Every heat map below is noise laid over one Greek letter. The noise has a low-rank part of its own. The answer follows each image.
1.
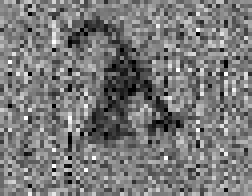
lambda
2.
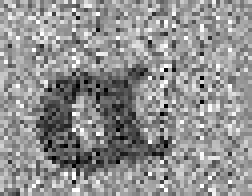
alpha
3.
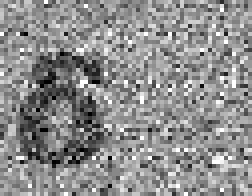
delta
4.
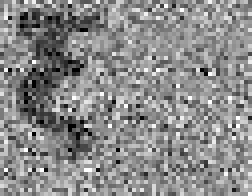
xi
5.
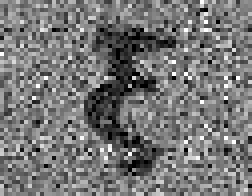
xi
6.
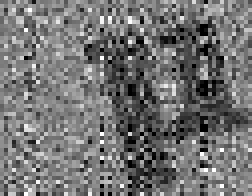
mu
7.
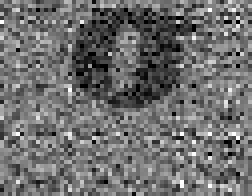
sigma
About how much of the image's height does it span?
half
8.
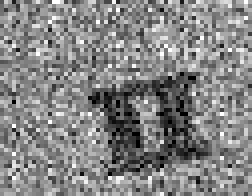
pi
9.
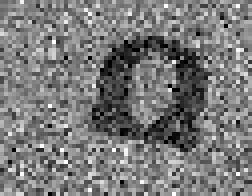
omega
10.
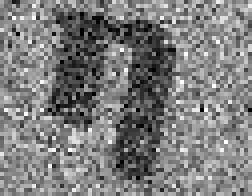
eta
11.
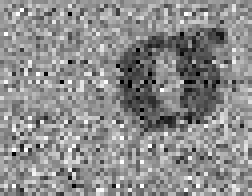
sigma
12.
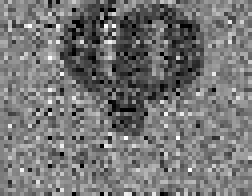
phi
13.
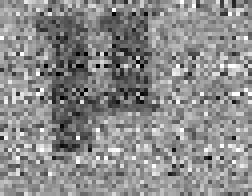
mu
